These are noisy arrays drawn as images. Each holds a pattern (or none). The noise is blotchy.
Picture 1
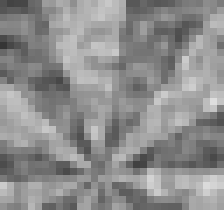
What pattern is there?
spokes from one point
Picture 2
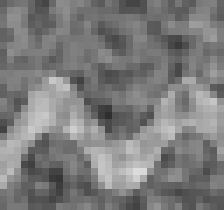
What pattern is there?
a wavy band
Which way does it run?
left to right
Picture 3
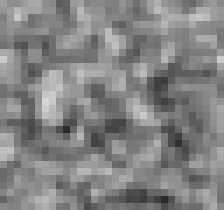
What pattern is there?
only noise
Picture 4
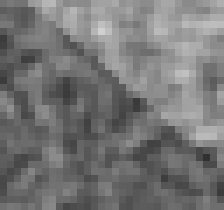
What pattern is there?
a sharp edge
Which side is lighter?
top right
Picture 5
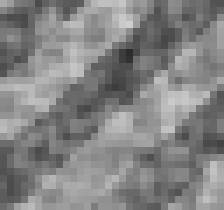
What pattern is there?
diagonal stripes
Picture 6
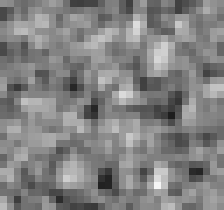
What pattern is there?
only noise
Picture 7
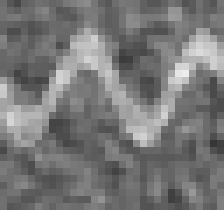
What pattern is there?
a wavy band
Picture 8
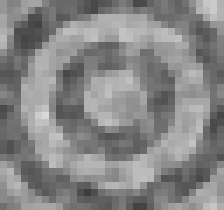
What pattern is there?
rings round one point
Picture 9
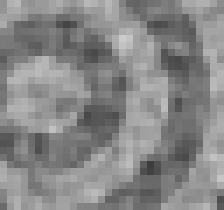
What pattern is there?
rings round one point
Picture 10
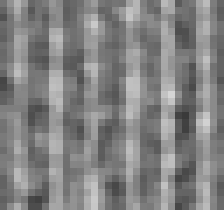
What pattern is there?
vertical stripes
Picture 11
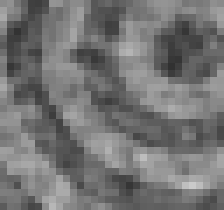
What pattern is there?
rings round one point
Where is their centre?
top right
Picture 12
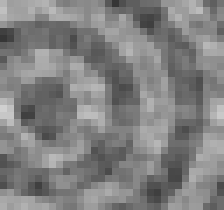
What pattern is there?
rings round one point
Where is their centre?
middle left
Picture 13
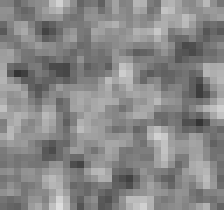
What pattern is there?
only noise
